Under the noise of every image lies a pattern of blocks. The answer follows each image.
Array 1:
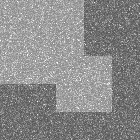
mirrored about the diagonal from the top left
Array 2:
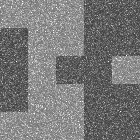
top and bottom mirror each other
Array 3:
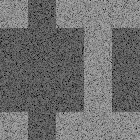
top and bottom mirror each other
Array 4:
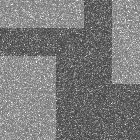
no symmetry
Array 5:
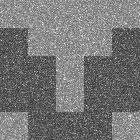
left and right mirror each other
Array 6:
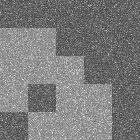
mirrored about the diagonal from the bottom left
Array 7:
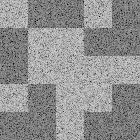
mirrored about the diagonal from the top left
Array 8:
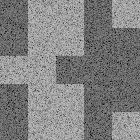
top and bottom mirror each other
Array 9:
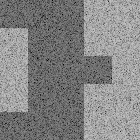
top and bottom mirror each other
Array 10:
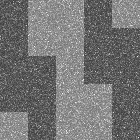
the same after a half turn
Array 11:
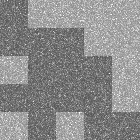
mirrored about the diagonal from the bottom left
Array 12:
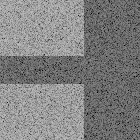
top and bottom mirror each other
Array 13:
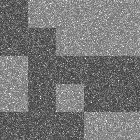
no symmetry
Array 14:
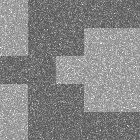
top and bottom mirror each other
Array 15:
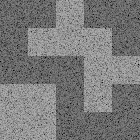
mirrored about the diagonal from the bottom left
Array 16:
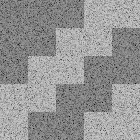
mirrored about the diagonal from the top left
